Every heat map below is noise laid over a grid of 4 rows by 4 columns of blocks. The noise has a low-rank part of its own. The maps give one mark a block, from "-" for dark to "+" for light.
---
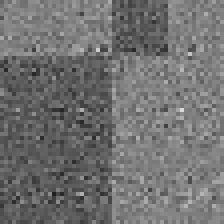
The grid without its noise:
++-+
--++
--++
--++
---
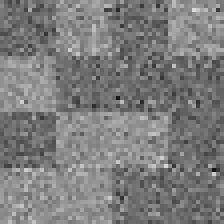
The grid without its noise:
-+-+
+---
-++-
++--
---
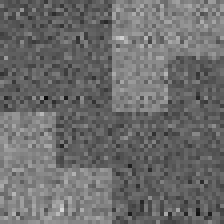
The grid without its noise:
--++
--+-
+---
++--
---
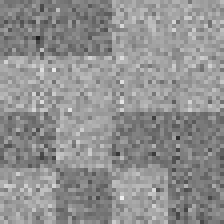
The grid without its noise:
--++
++++
-+--
+-+-
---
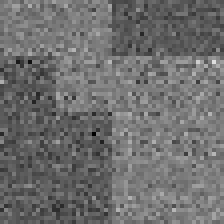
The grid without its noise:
++--
-+++
--++
--++
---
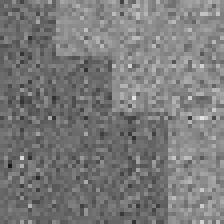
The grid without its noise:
-+++
--++
---+
---+
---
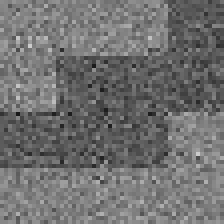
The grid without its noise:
+++-
+---
---+
++++
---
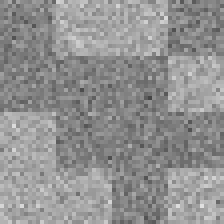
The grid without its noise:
-++-
---+
+---
++-+
